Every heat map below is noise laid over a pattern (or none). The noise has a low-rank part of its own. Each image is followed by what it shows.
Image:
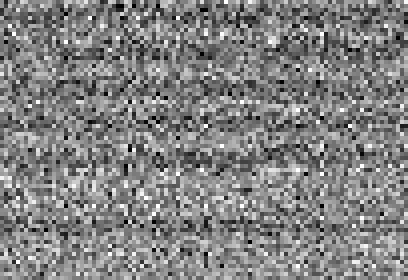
bands of rows
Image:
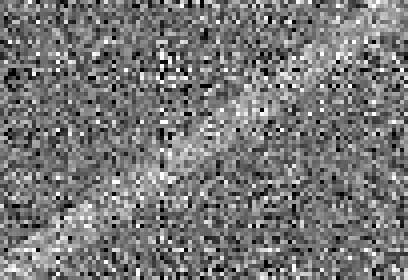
a diagonal band
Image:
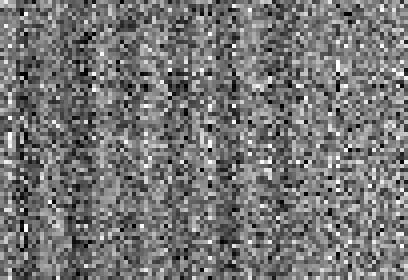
bands of columns
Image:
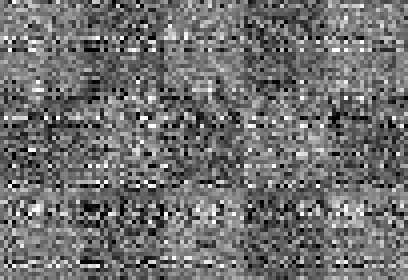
a checkerboard
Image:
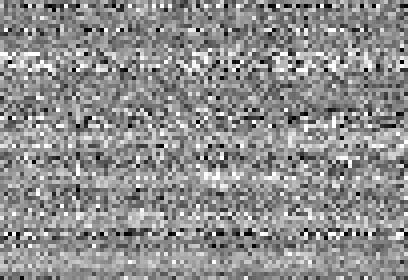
bands of rows
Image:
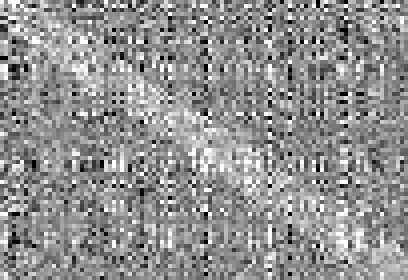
a diagonal band
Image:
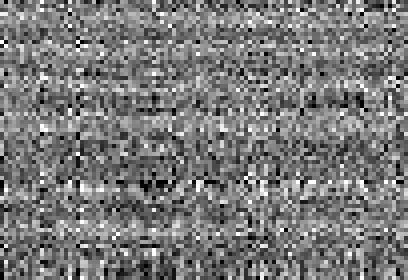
bands of rows
